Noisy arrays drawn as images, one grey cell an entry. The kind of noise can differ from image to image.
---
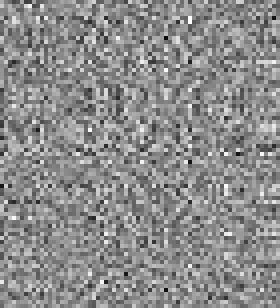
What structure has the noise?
low rank plus noise
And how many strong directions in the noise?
three or four
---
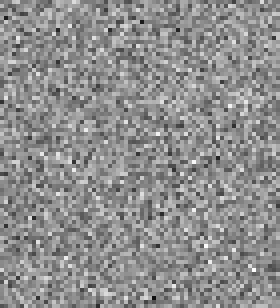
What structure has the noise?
independent entries
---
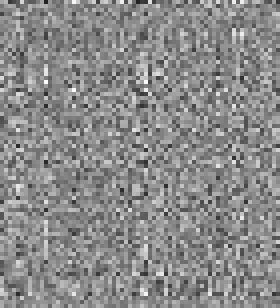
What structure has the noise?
low rank plus noise
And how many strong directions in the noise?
three or four
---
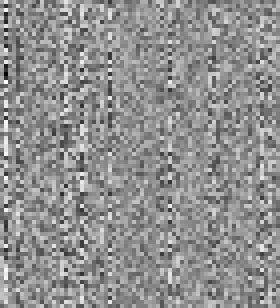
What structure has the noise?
columns of uneven size
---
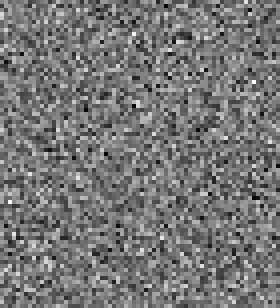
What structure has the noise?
independent entries
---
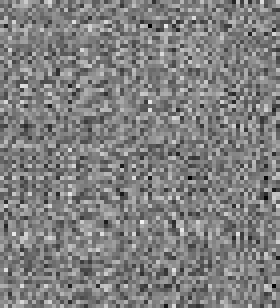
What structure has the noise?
low rank plus noise
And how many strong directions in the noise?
three or four
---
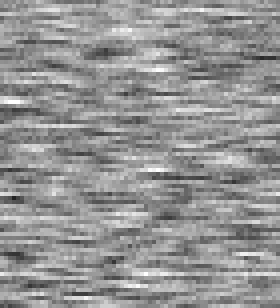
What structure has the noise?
streaked along the rows
